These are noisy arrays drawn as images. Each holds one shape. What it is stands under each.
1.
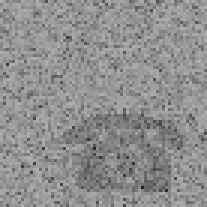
telephone
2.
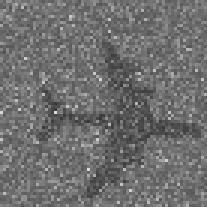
airplane
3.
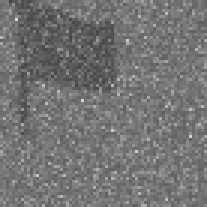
flag
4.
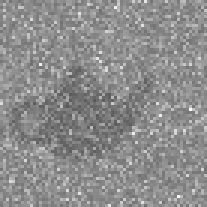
teapot
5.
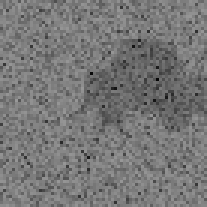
car
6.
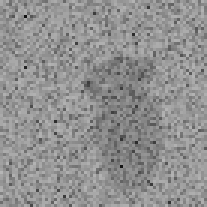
footprint
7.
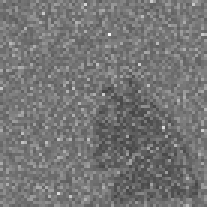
chess knight
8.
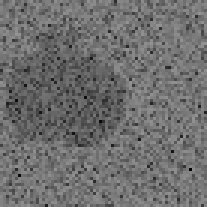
apple
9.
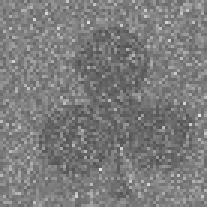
club
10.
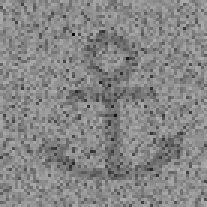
anchor
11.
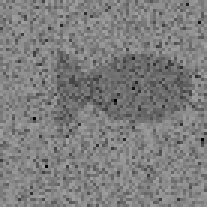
fish
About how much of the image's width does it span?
two thirds
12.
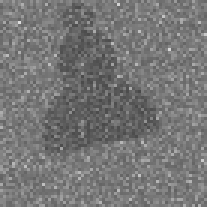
chess pawn
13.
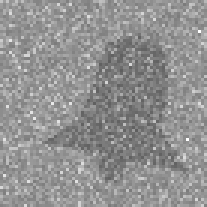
bell
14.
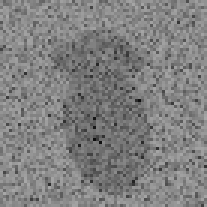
footprint
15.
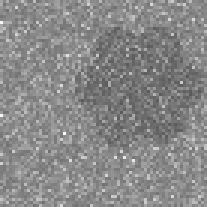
flower
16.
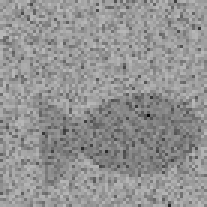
fish
